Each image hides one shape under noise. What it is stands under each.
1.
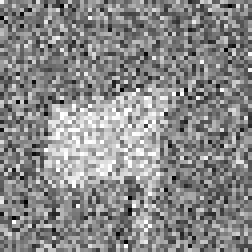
flag
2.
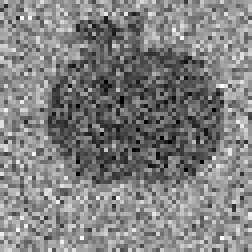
apple
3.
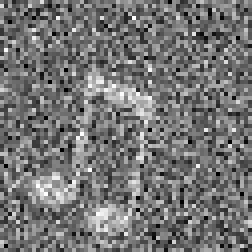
pair of musical notes
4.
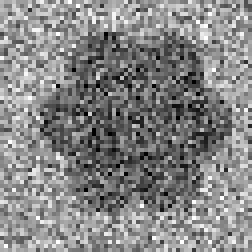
flower
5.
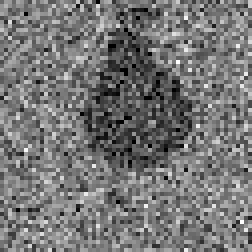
pear
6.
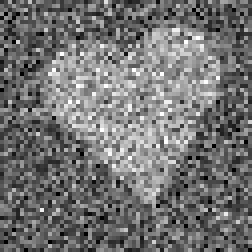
heart
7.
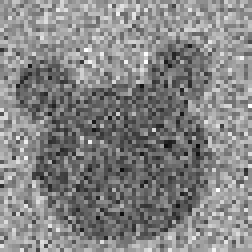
bear's head
